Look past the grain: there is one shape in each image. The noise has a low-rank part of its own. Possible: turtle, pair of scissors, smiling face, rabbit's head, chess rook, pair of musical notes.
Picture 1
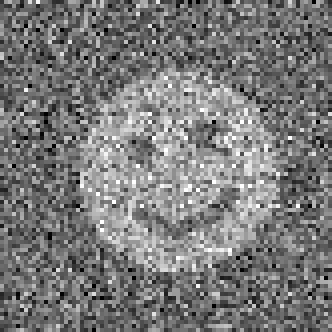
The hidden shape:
smiling face
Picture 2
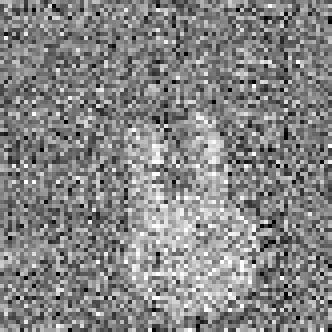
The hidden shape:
rabbit's head
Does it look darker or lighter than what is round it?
lighter
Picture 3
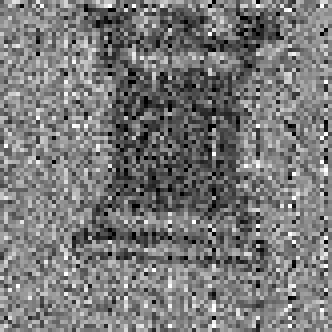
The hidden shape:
chess rook
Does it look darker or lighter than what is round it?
darker
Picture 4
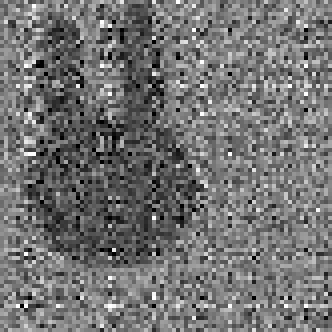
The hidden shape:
rabbit's head
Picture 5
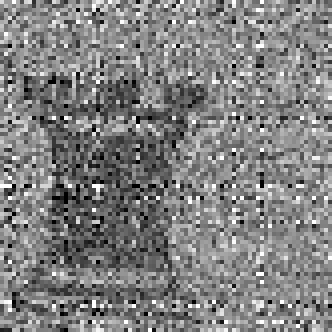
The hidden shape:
chess rook
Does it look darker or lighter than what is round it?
darker
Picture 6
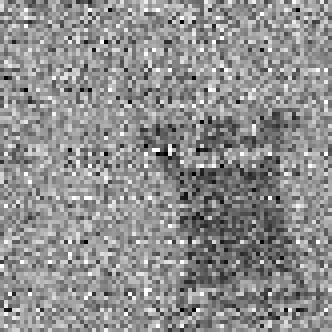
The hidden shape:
chess rook
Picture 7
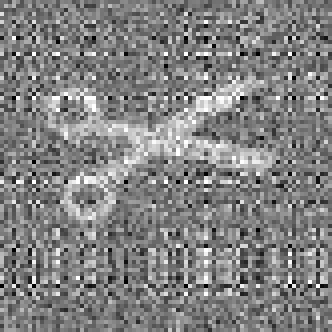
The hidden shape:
pair of scissors
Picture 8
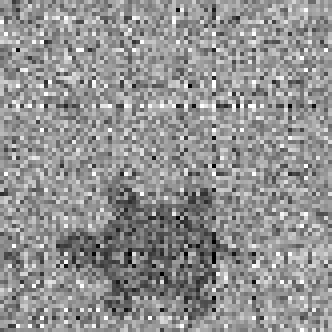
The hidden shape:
turtle
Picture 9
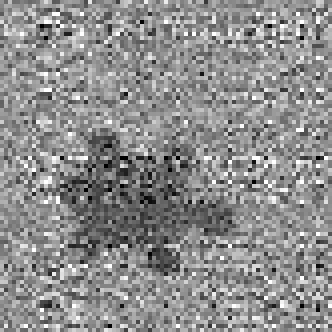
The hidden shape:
turtle
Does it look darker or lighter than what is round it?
darker
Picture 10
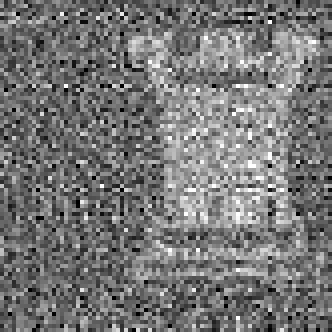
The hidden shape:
chess rook
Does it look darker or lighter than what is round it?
lighter
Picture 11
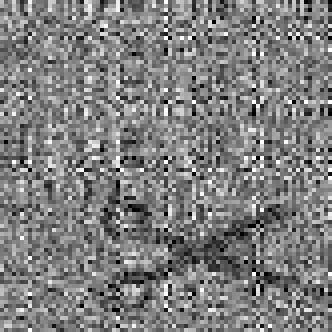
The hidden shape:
pair of scissors
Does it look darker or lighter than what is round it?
darker
